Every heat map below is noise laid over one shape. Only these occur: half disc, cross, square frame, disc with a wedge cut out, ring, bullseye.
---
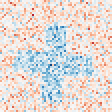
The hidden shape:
cross
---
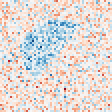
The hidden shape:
half disc
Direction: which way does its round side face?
up and left
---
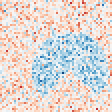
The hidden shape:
disc with a wedge cut out
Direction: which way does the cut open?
down
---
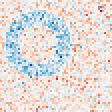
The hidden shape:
ring
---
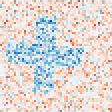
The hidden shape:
cross
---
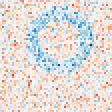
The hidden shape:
ring
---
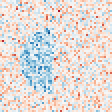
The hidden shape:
half disc
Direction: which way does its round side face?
left
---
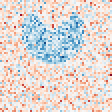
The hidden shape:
disc with a wedge cut out
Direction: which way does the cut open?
up
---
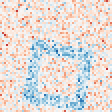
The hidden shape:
square frame
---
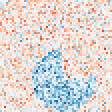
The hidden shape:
disc with a wedge cut out
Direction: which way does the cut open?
up and right
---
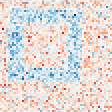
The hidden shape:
square frame
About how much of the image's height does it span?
two thirds
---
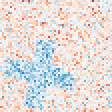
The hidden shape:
cross
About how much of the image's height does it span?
two thirds
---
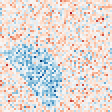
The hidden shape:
half disc
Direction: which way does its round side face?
up and right
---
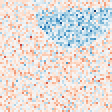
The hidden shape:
half disc
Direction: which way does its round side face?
down
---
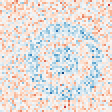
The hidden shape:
bullseye
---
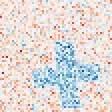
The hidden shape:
cross
